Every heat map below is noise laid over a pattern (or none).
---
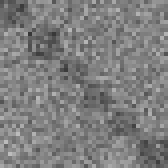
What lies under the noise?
blocks along the diagonal
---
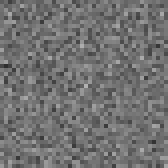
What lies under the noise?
only noise
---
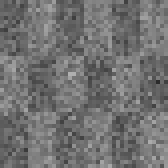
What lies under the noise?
a checkerboard
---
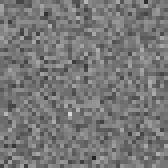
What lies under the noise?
only noise
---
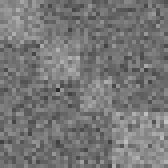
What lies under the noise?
blocks along the diagonal
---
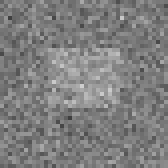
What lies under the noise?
one block
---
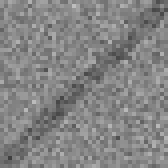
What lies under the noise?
a diagonal band
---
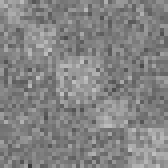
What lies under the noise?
blocks along the diagonal
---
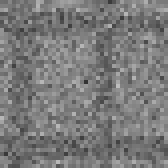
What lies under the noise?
bands of rows crossing bands of columns
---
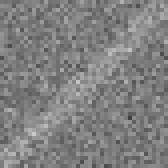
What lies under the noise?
a diagonal band
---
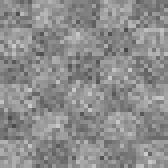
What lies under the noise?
a checkerboard
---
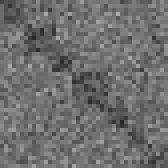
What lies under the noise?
blocks along the diagonal
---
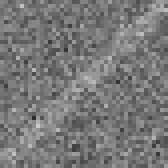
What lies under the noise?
a diagonal band
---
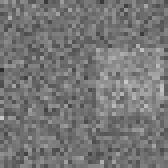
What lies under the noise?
one block
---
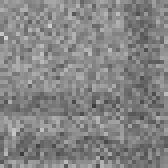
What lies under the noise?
bands of rows crossing bands of columns
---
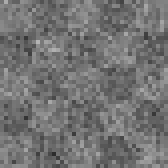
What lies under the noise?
a checkerboard
